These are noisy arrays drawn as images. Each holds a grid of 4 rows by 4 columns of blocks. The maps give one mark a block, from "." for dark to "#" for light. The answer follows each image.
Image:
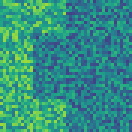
# # . .
# . . .
# . . .
# # . .
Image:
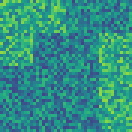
# # . .
# . . #
. . . #
. . . #
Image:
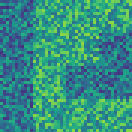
. # # #
. # # .
. # . .
. # # #
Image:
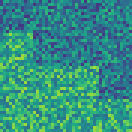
. . . .
# . . .
# # # .
# # # #
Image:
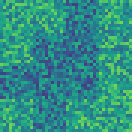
# # . #
# . . #
. . . #
# . # #
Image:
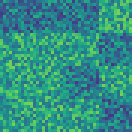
. . . #
# # # .
# # . #
# # # .
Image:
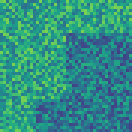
# # # #
# # . .
# # . .
# . . .
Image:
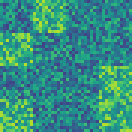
. # . .
# . . .
. . . #
# . . #
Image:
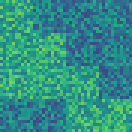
# . . .
# # . .
# # # .
. . # #
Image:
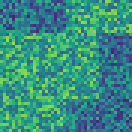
. . # #
# # # .
# # # .
# # . .
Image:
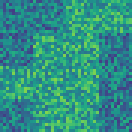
. . # #
. # # .
# # # .
. # # .
